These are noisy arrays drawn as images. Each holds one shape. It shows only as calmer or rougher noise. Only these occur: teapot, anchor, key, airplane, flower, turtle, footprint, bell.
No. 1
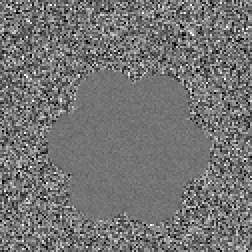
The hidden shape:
flower
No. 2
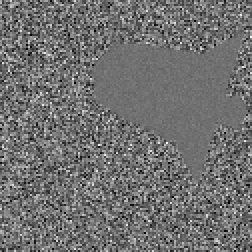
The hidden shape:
bell
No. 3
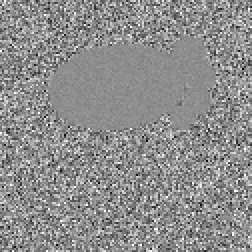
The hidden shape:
footprint
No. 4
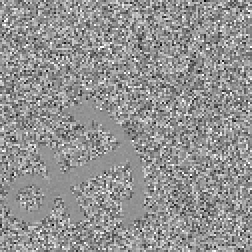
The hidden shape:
anchor
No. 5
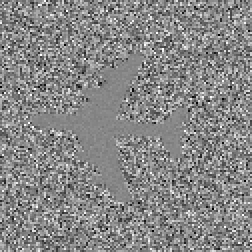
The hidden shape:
airplane
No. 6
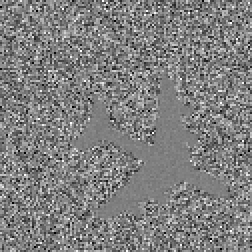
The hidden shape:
airplane
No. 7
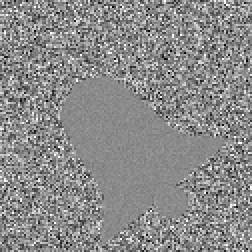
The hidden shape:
bell
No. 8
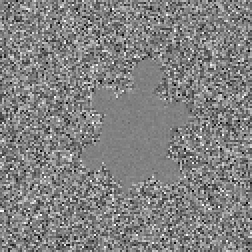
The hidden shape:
turtle
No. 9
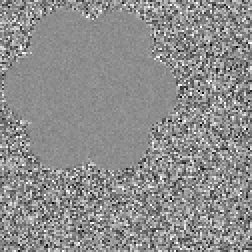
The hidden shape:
flower
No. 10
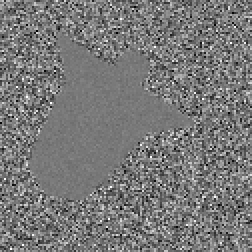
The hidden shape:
bell
